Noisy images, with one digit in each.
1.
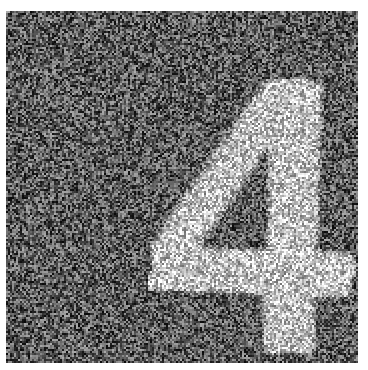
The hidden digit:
4
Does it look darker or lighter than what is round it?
lighter
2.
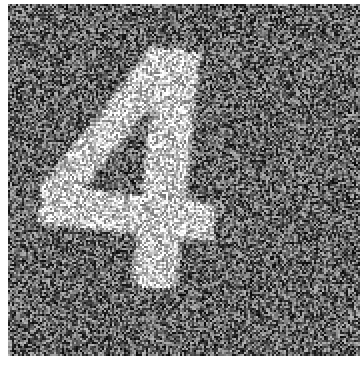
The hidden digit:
4
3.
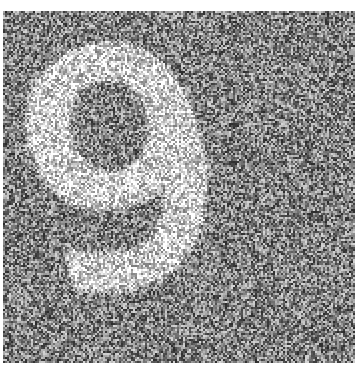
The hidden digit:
9
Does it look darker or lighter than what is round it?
lighter
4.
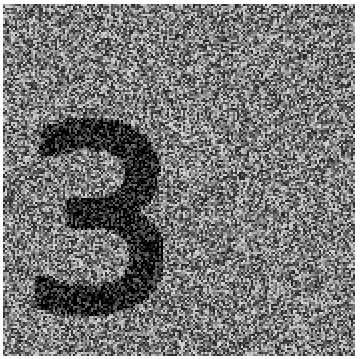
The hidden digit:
3
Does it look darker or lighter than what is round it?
darker
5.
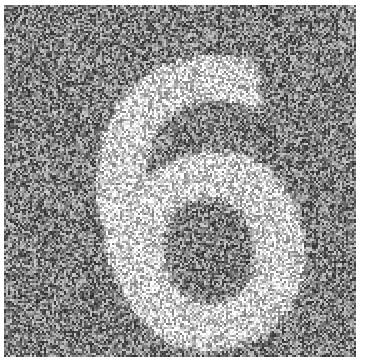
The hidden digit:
6
